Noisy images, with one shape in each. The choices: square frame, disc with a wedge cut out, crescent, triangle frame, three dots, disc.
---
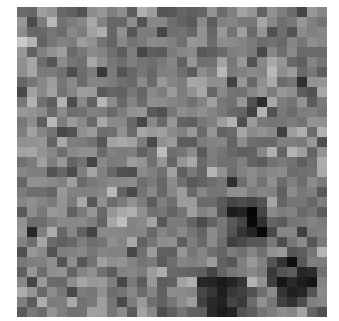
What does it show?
dark three dots, bottom right
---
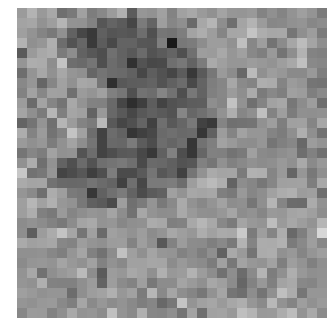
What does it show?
dark disc with a wedge cut out
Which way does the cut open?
left
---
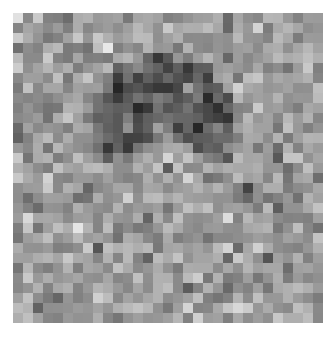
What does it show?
dark disc with a wedge cut out
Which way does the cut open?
down
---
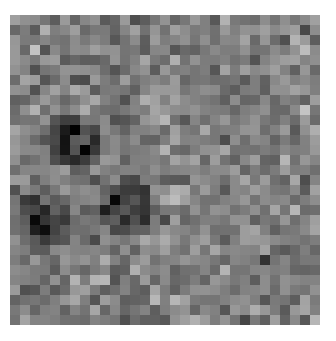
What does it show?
dark three dots, middle left
